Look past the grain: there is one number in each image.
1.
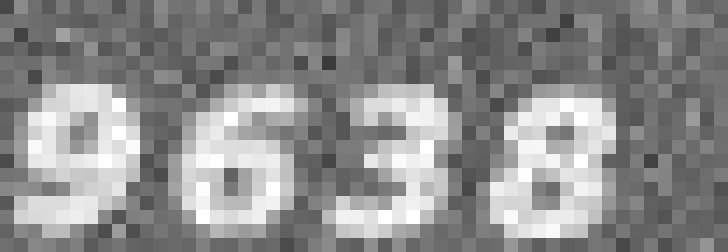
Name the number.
9638
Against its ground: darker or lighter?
lighter
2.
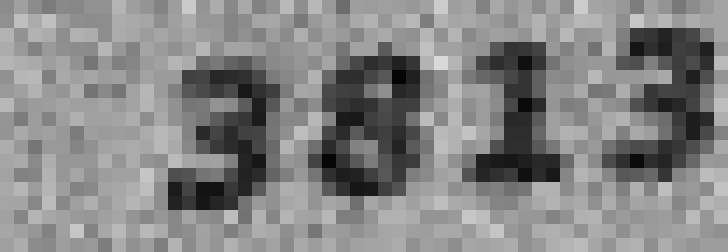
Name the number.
3813
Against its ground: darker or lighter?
darker
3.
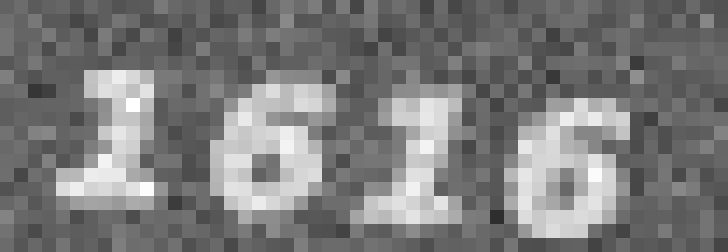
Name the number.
1616
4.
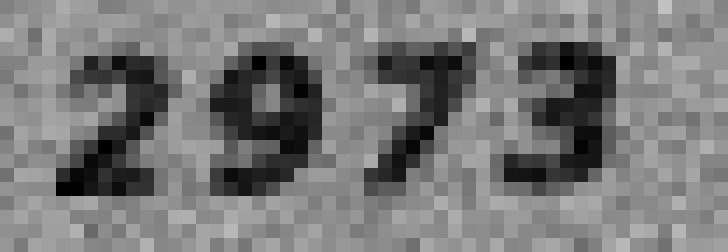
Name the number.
2973
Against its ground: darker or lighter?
darker
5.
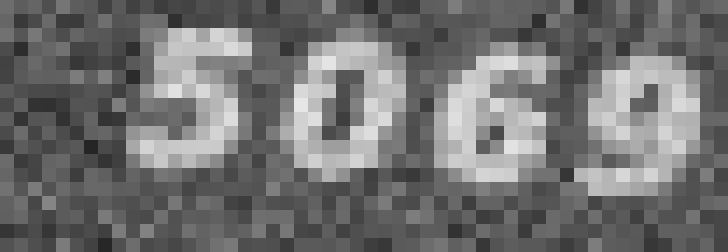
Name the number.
5069
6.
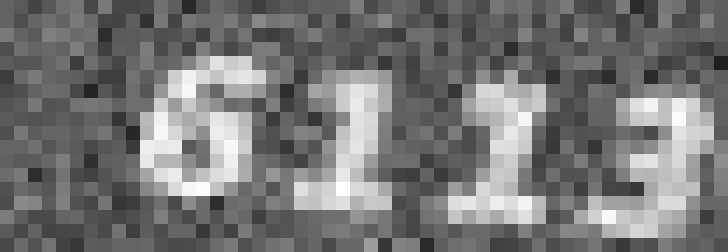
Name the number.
6113
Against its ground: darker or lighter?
lighter
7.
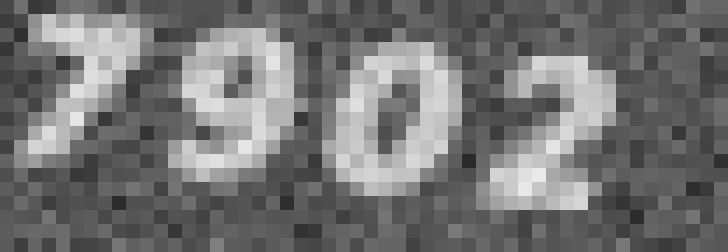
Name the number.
7902
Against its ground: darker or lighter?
lighter
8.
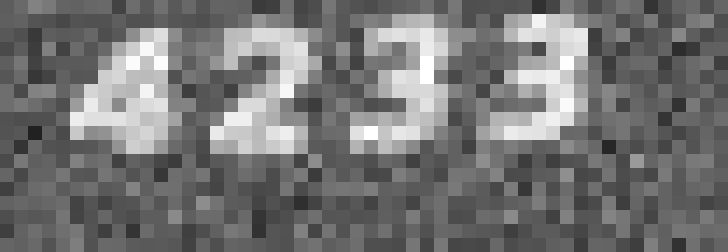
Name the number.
4233
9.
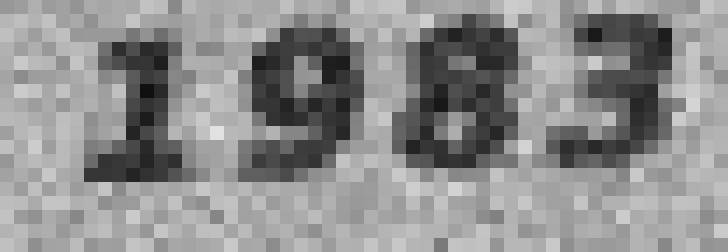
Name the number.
1983
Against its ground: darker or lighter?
darker
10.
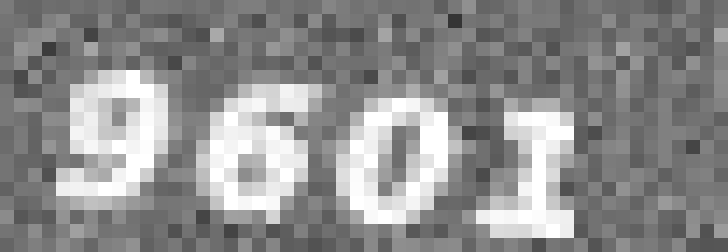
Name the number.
9601
